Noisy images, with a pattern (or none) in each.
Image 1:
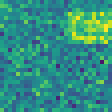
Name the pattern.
one block
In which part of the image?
top right
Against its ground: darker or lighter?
lighter
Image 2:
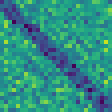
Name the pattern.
a diagonal band
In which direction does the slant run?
top left to bottom right
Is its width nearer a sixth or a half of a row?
a sixth
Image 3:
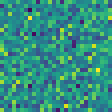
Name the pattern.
only noise
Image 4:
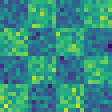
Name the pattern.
a checkerboard
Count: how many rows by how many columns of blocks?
4 by 4
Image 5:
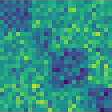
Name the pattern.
blocks along the diagonal
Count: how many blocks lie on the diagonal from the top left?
4
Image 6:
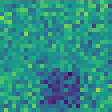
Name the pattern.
one block
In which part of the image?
bottom middle
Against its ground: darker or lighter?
darker
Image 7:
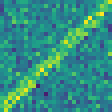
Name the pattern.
a diagonal band
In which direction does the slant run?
bottom left to top right
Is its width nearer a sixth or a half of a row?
a sixth
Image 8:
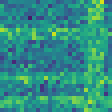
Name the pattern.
bands of rows crossing bands of columns
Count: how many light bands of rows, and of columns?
3 and 1
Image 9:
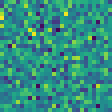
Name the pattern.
only noise
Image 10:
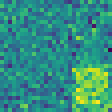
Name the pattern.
one block
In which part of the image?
bottom right
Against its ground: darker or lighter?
lighter
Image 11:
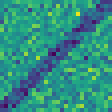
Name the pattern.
a diagonal band
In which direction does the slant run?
bottom left to top right
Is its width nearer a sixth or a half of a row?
a sixth
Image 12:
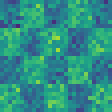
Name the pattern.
a checkerboard
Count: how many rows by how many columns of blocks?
4 by 5
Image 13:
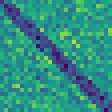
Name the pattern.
a diagonal band
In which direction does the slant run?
top left to bottom right
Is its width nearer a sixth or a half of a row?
a sixth
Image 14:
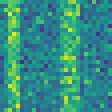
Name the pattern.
bands of columns
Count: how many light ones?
2
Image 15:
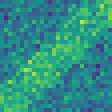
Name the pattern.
a diagonal band
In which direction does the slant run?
bottom left to top right
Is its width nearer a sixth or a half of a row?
a half
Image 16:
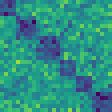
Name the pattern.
blocks along the diagonal
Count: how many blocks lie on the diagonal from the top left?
6
